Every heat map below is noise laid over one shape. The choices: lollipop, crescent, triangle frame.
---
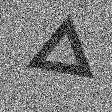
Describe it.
dark triangle frame
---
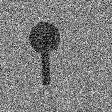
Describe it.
dark lollipop
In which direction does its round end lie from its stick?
up
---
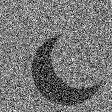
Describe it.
dark crescent
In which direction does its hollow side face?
up and right
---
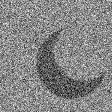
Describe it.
dark crescent
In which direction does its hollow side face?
up and right
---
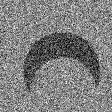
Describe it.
dark crescent
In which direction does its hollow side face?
down
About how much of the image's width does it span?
two thirds
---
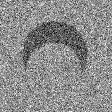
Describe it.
dark crescent
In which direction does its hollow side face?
down
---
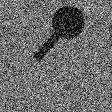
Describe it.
dark lollipop
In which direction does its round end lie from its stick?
up and right
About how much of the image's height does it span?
half
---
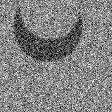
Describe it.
dark crescent
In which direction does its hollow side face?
up
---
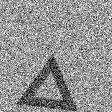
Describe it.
dark triangle frame
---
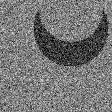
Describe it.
dark crescent
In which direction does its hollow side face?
up
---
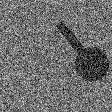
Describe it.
dark lollipop
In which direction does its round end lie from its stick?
down and right
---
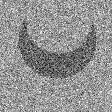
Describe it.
dark crescent
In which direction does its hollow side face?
up
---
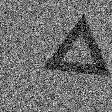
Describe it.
dark triangle frame
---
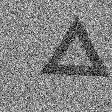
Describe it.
dark triangle frame
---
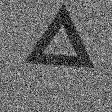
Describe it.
dark triangle frame
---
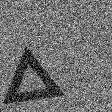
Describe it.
dark triangle frame
